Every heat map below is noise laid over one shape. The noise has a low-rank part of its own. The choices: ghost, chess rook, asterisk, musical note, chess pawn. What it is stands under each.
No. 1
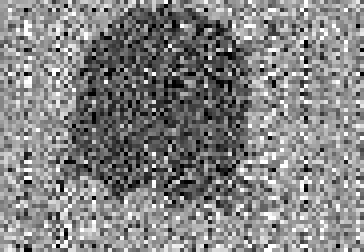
ghost
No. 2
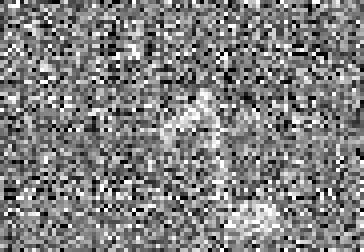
musical note
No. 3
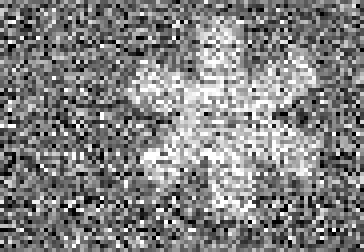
asterisk
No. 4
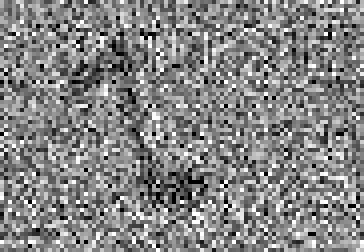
musical note
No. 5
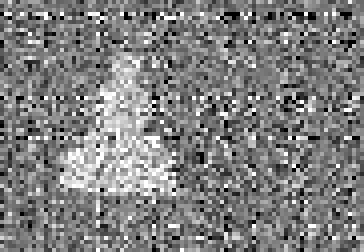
chess pawn
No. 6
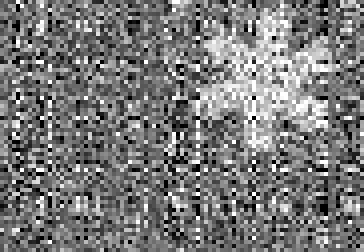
asterisk
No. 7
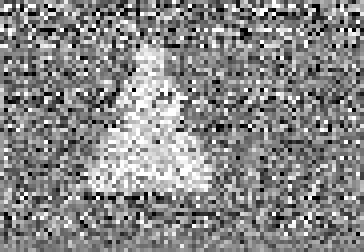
chess pawn
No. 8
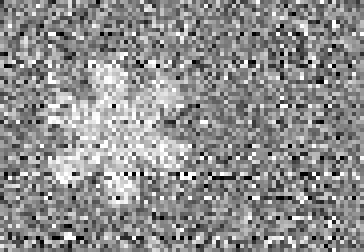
asterisk
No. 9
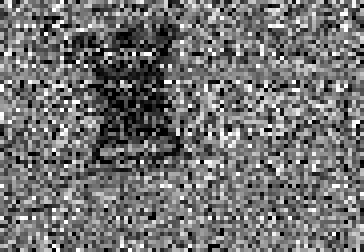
chess rook
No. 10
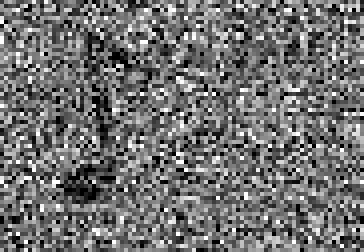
musical note
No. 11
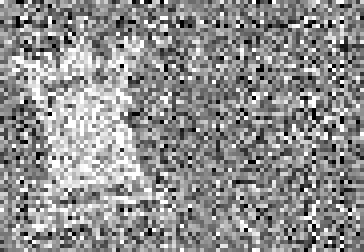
chess rook
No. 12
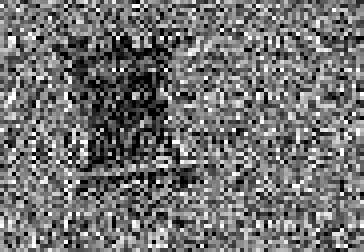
chess rook
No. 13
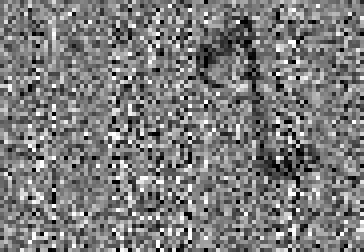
musical note
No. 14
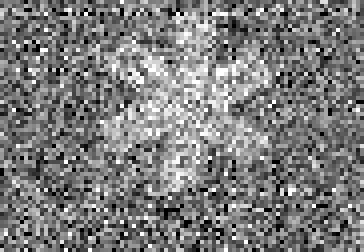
asterisk
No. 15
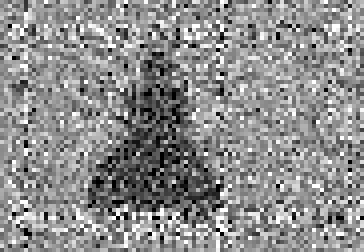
chess pawn
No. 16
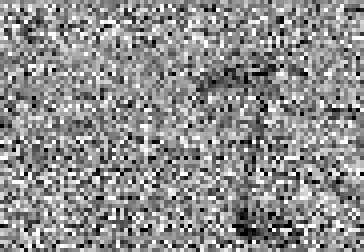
musical note
